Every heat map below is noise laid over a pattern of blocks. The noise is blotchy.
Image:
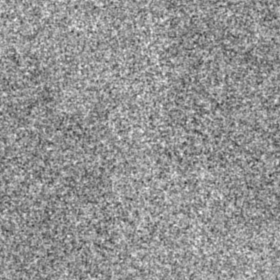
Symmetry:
the same after a half turn
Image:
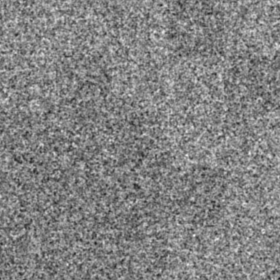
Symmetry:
mirrored about the diagonal from the bottom left
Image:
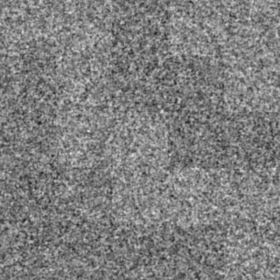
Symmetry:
mirrored about the diagonal from the bottom left
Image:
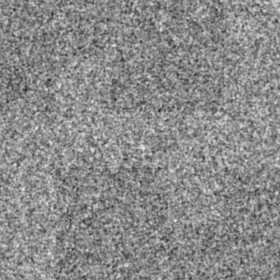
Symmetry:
the same after a half turn
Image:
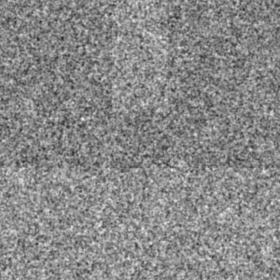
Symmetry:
left and right mirror each other
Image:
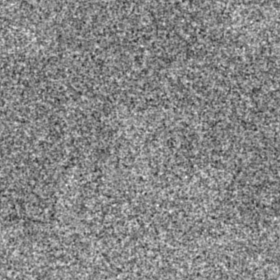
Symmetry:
left and right mirror each other
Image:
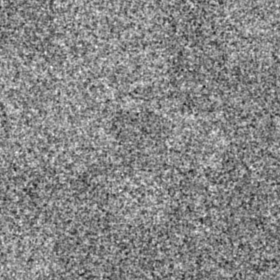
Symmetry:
mirrored about the diagonal from the top left
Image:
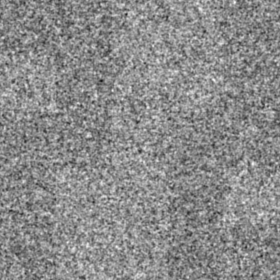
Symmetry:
the same after a half turn
